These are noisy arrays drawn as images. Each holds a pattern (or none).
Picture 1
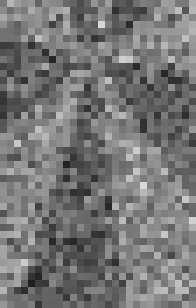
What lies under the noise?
spokes from one point
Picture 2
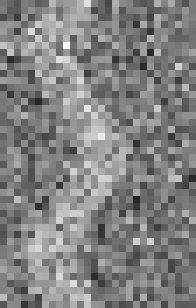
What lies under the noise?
a wavy band
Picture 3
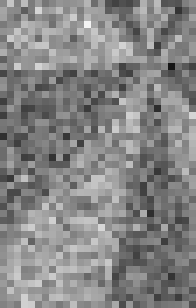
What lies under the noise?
spokes from one point
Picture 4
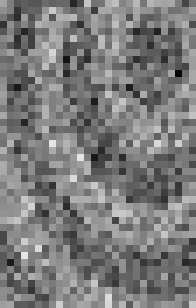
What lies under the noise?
rings round one point
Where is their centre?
top right
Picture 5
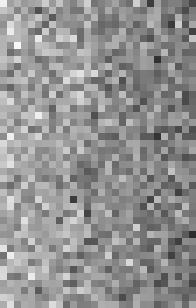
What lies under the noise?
a smooth slope
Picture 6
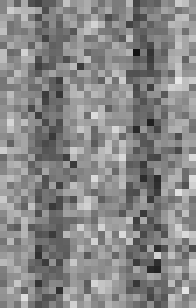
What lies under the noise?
vertical stripes
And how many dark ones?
2
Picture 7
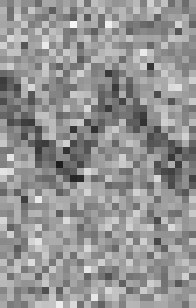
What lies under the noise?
a wavy band
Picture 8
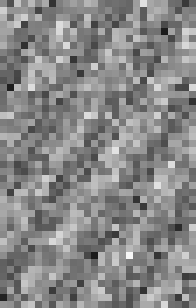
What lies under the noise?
diagonal stripes
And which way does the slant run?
bottom left to top right
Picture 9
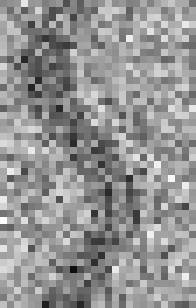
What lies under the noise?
a wavy band
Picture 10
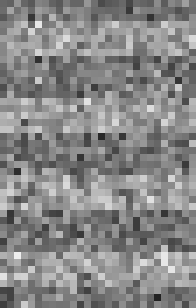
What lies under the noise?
horizontal stripes
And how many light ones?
4
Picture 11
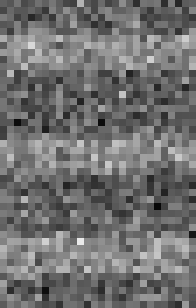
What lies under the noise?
horizontal stripes
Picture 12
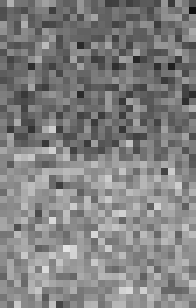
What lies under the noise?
a sharp edge
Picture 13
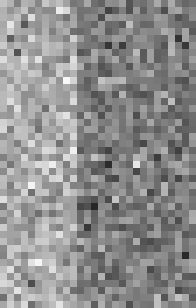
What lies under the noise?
a sharp edge
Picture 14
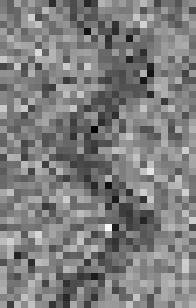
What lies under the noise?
a wavy band
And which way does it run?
top to bottom
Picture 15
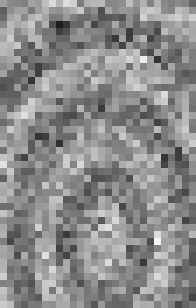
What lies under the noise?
rings round one point
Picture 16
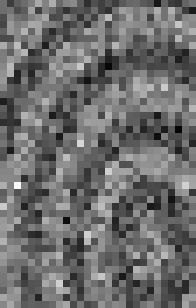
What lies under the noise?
rings round one point
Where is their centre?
bottom right
